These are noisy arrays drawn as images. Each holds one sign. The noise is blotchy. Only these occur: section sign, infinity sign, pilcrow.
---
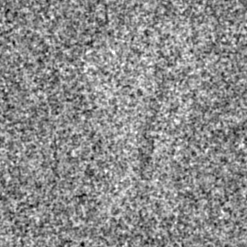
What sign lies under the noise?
pilcrow
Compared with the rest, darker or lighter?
lighter
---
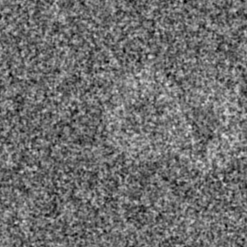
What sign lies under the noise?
infinity sign
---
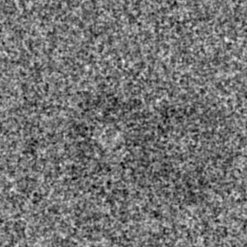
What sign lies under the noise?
infinity sign
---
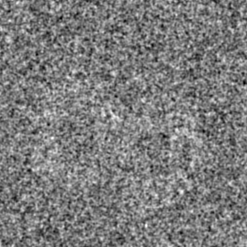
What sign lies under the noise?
infinity sign
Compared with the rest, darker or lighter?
lighter
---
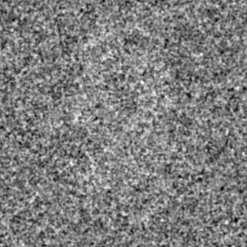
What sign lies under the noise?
section sign
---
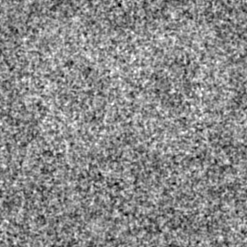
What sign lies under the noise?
infinity sign
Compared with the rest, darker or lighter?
lighter
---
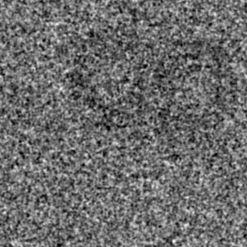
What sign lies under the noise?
infinity sign
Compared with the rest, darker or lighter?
darker
